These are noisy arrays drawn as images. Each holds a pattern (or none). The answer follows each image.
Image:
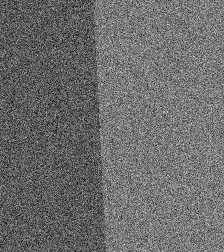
a sharp edge
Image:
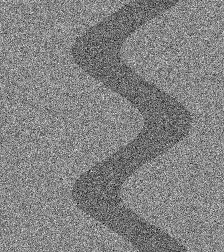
a wavy band
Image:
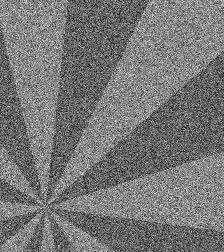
spokes from one point
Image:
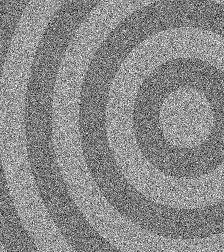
rings round one point
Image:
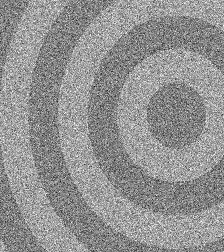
rings round one point
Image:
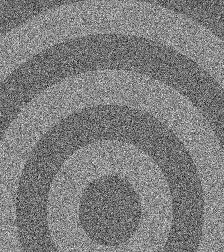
rings round one point
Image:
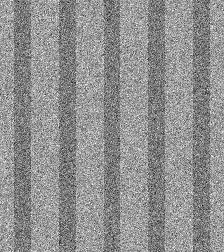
vertical stripes
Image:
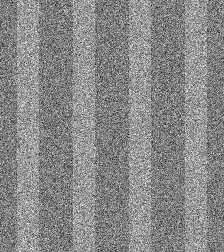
vertical stripes
